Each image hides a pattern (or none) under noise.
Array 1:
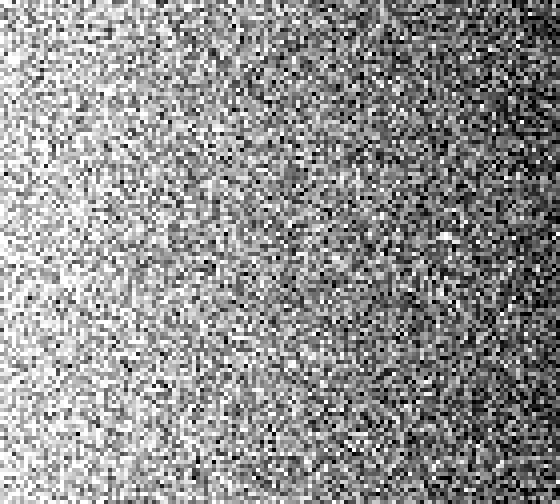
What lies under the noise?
a smooth slope
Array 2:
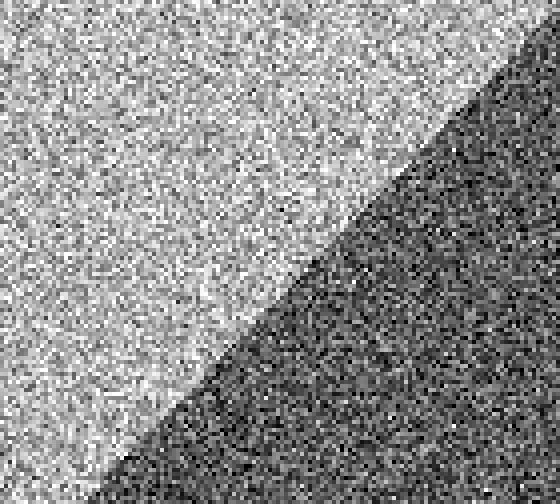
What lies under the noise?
a sharp edge
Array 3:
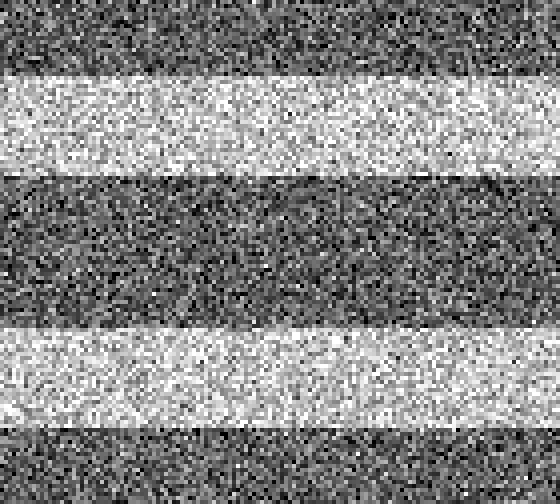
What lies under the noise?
horizontal stripes
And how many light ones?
2
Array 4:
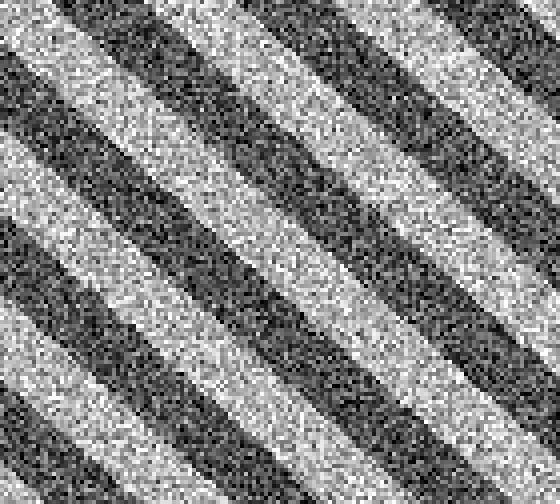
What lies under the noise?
diagonal stripes
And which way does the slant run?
top left to bottom right
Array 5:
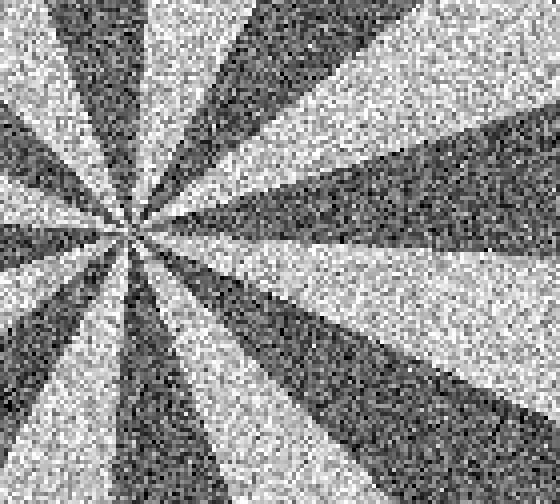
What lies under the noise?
spokes from one point
